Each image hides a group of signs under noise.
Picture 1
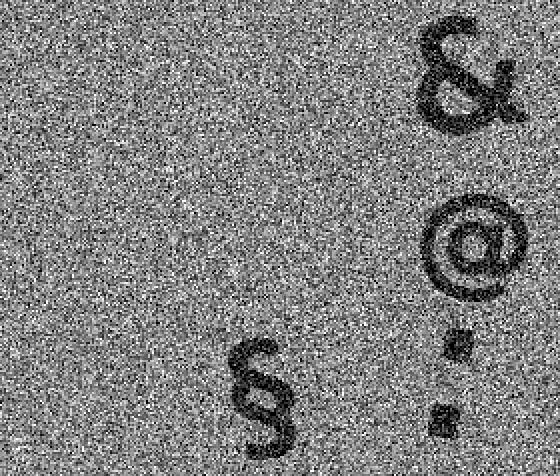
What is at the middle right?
at sign
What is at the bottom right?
colon
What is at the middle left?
nothing
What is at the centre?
nothing
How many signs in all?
4
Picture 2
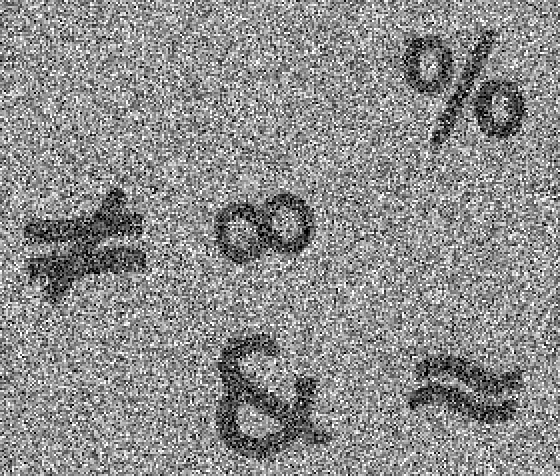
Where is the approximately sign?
bottom right
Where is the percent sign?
top right
